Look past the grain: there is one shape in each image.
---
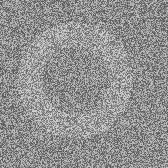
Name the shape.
ring
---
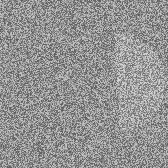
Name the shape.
half disc
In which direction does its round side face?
right
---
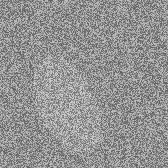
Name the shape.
ellipse
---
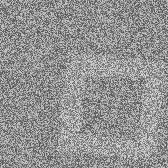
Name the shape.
square frame
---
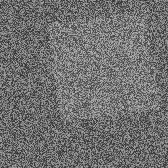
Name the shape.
square
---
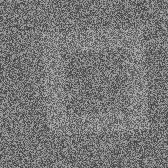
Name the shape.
square frame
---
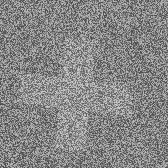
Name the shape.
cross
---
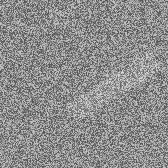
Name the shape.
bar
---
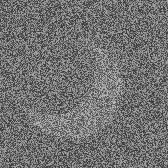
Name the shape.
crescent
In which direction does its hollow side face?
up and left
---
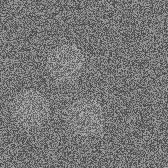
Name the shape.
three dots
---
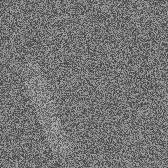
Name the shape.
bar
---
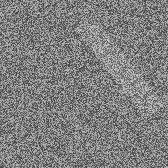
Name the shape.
bar
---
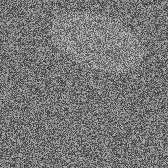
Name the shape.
ellipse
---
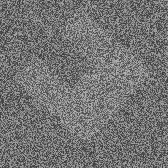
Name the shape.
square with a notch
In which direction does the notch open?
up and left
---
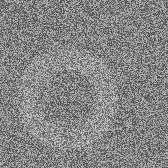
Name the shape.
ring
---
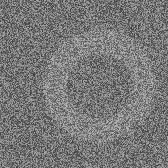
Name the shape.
ring
